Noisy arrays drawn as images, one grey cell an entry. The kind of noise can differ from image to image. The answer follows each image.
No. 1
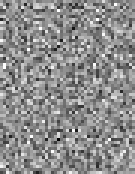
low rank plus noise
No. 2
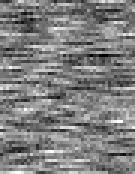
streaked along the rows
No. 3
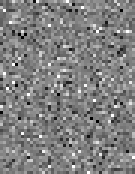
heavy tails
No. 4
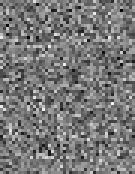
independent entries
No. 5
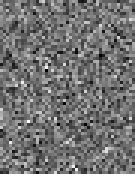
independent entries
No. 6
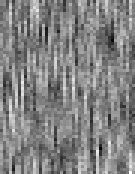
streaked along the columns
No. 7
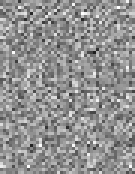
low rank plus noise
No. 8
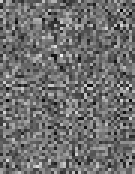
low rank plus noise
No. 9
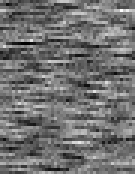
streaked along the rows
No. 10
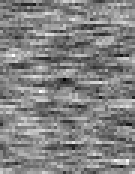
streaked along the rows
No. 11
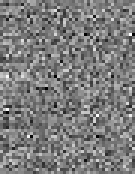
low rank plus noise
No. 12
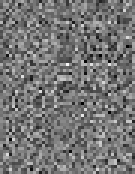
low rank plus noise
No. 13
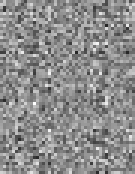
low rank plus noise
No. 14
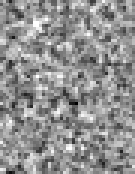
blotchy
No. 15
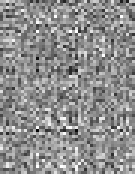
low rank plus noise
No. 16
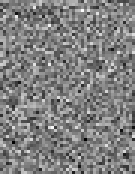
independent entries
